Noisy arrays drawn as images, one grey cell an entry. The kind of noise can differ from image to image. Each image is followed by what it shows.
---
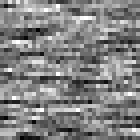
streaked along the rows
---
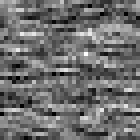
streaked along the rows
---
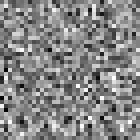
low rank plus noise
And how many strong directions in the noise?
three or four
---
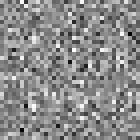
low rank plus noise
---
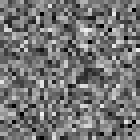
low rank plus noise
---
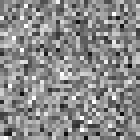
independent entries
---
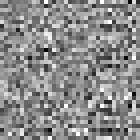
low rank plus noise
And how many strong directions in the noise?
two
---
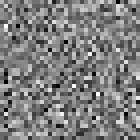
low rank plus noise
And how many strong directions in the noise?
five to eight
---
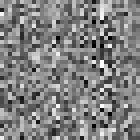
columns of uneven size
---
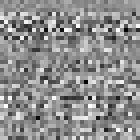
rows of uneven size
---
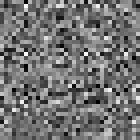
low rank plus noise
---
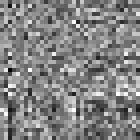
low rank plus noise
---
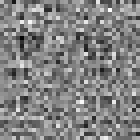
low rank plus noise
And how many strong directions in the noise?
two
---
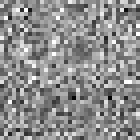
low rank plus noise
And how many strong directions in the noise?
five to eight
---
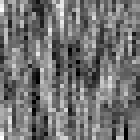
streaked along the columns
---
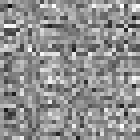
low rank plus noise
